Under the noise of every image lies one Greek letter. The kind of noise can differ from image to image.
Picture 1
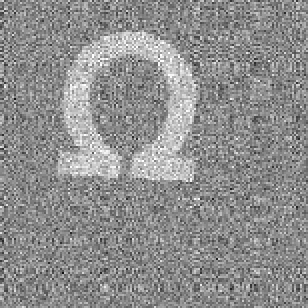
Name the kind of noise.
low rank plus noise
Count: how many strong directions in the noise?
one
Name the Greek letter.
omega
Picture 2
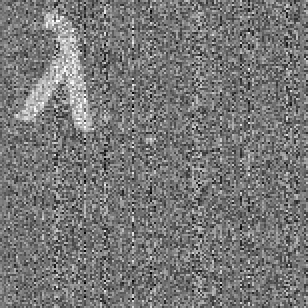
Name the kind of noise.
columns of uneven size
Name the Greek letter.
lambda
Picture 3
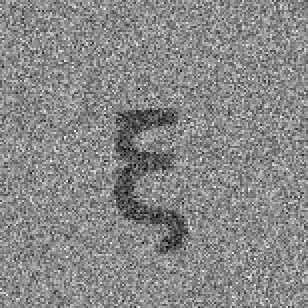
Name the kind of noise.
independent entries
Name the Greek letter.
xi
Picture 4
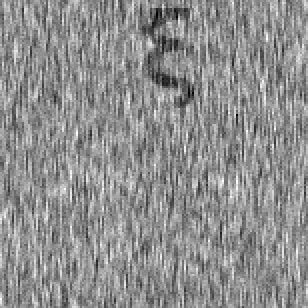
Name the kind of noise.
streaked along the columns
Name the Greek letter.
xi
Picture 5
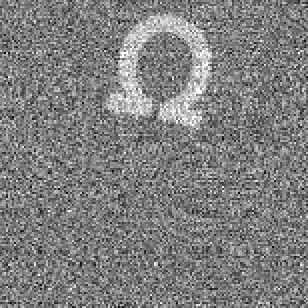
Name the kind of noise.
low rank plus noise
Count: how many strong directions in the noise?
five to eight
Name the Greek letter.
omega
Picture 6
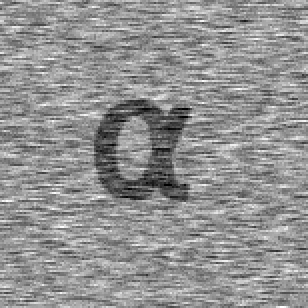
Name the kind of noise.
streaked along the rows
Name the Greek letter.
alpha
